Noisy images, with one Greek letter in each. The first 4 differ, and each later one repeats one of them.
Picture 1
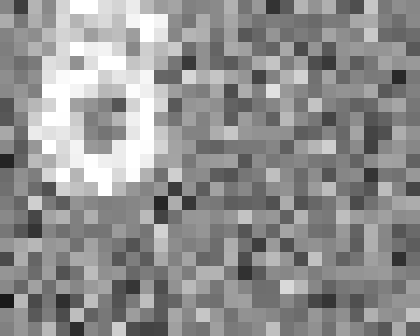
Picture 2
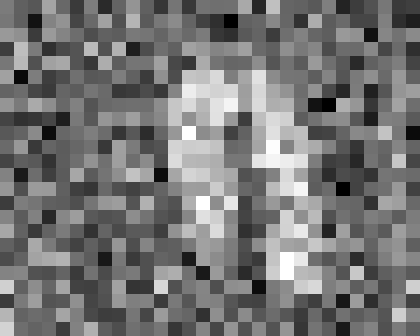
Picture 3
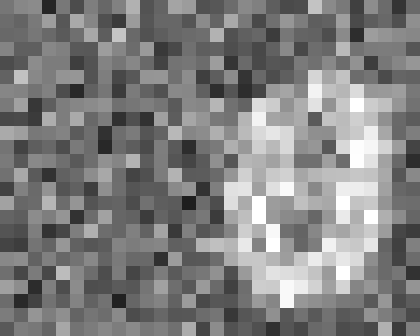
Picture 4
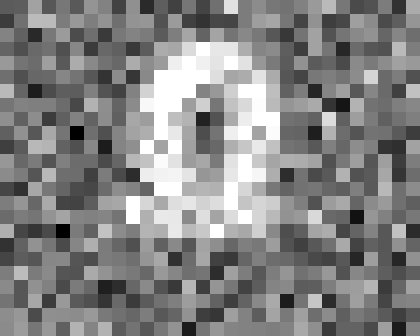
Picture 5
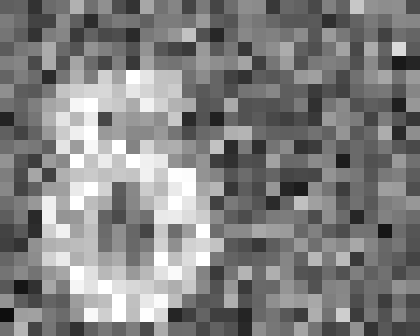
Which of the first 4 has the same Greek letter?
1
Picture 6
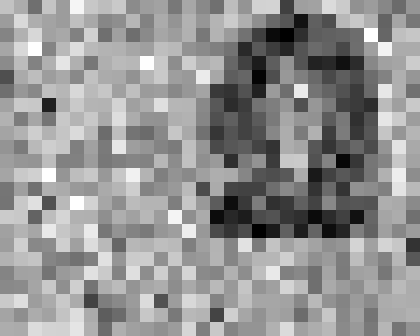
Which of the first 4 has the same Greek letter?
4
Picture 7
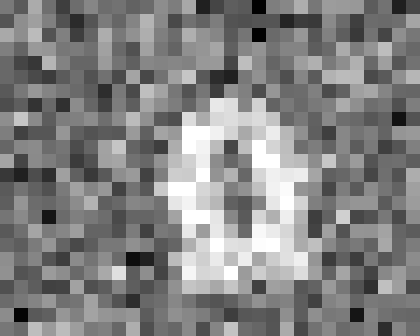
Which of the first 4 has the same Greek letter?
4
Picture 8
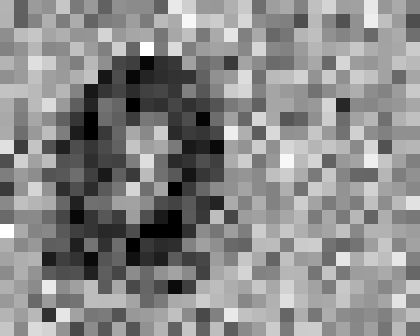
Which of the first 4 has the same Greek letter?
4
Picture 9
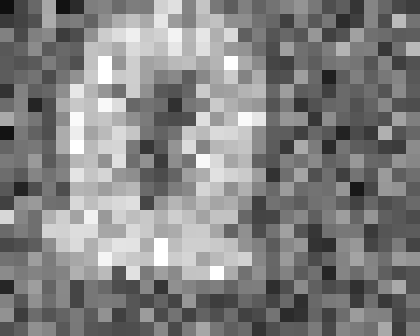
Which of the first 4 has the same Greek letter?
4
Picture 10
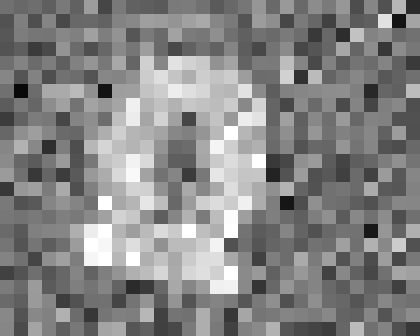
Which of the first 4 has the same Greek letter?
4
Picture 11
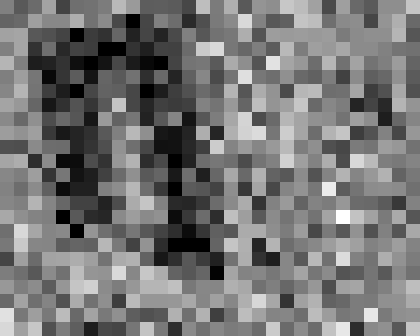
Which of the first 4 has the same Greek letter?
2
